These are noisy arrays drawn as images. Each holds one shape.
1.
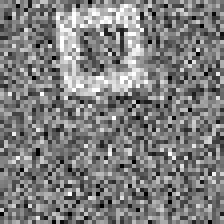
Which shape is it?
square frame
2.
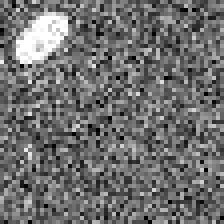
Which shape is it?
ellipse
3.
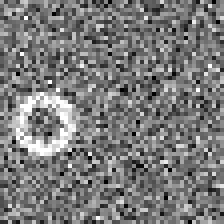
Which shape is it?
ring
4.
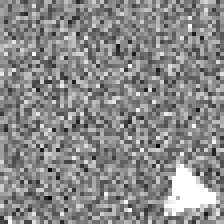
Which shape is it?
triangle
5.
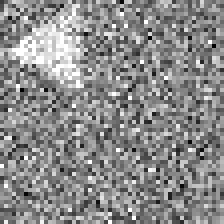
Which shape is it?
triangle
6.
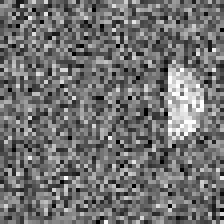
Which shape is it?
half disc
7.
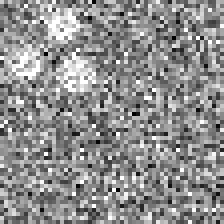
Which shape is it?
three dots
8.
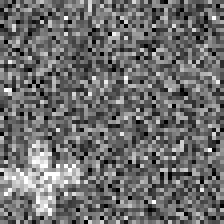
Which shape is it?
cross
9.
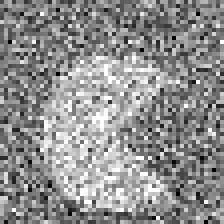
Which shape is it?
disc with a wedge cut out
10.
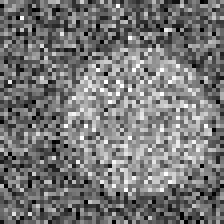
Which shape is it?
disc
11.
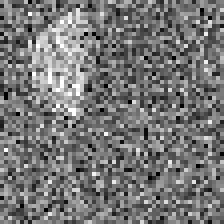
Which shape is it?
half disc
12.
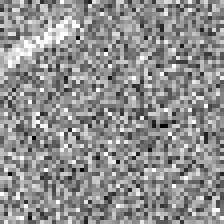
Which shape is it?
bar
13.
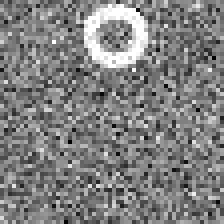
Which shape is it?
ring
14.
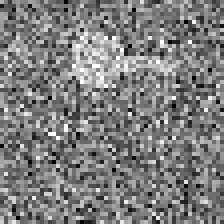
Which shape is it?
lollipop
